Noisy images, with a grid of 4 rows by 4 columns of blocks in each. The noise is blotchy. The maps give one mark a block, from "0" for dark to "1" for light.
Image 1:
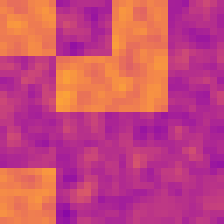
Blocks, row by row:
1 0 1 0
0 1 1 0
0 0 0 0
1 0 0 0
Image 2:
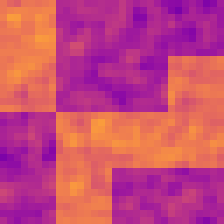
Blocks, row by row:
1 0 0 0
1 0 0 1
0 1 1 1
0 1 0 0
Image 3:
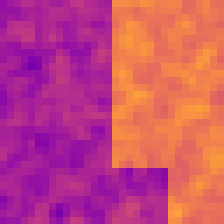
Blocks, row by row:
0 0 1 1
0 0 1 1
0 0 1 1
0 0 0 1
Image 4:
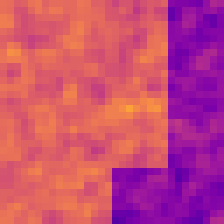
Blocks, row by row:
1 1 1 0
1 1 1 0
1 1 1 0
1 1 0 0
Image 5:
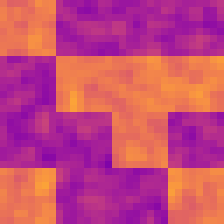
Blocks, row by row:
1 0 0 0
0 1 1 1
0 0 1 0
1 0 0 1
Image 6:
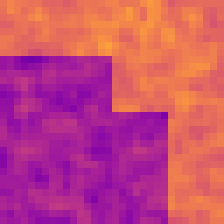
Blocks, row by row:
1 1 1 1
0 0 1 1
0 0 0 1
0 0 0 1
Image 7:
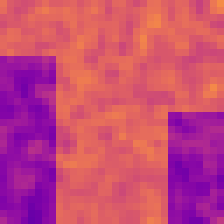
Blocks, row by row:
1 1 1 1
0 1 1 1
0 1 1 0
0 1 1 0
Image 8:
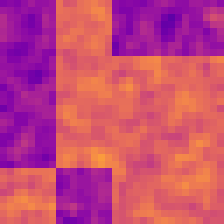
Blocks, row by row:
0 1 0 0
0 1 1 1
0 1 1 1
1 0 1 1
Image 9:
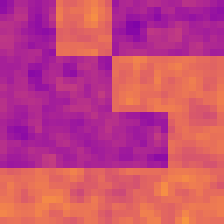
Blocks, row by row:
0 1 0 0
0 0 1 1
0 0 0 1
1 1 1 1
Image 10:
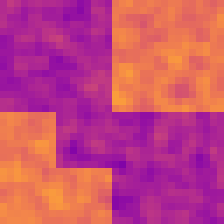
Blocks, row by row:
0 0 1 1
0 0 1 1
1 0 0 0
1 1 0 0
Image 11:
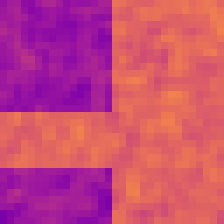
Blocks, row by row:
0 0 1 1
0 0 1 1
1 1 1 1
0 0 1 1
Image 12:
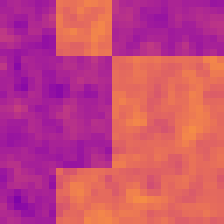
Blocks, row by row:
0 1 0 0
0 0 1 1
0 0 1 1
0 1 1 1
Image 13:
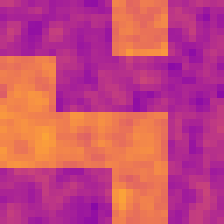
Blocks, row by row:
0 0 1 0
1 0 0 0
1 1 1 0
0 0 1 0
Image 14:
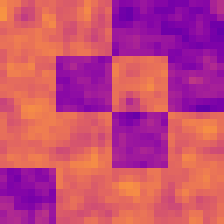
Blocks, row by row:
1 1 0 0
1 0 1 0
1 1 0 1
0 1 1 1
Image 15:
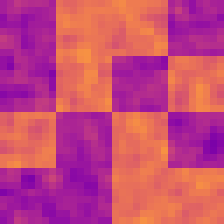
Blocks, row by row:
0 1 1 0
0 1 0 1
1 0 1 0
0 0 1 1
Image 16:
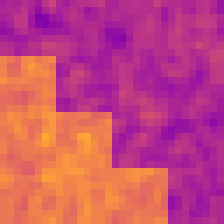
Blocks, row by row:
0 0 0 0
1 0 0 0
1 1 0 0
1 1 1 0
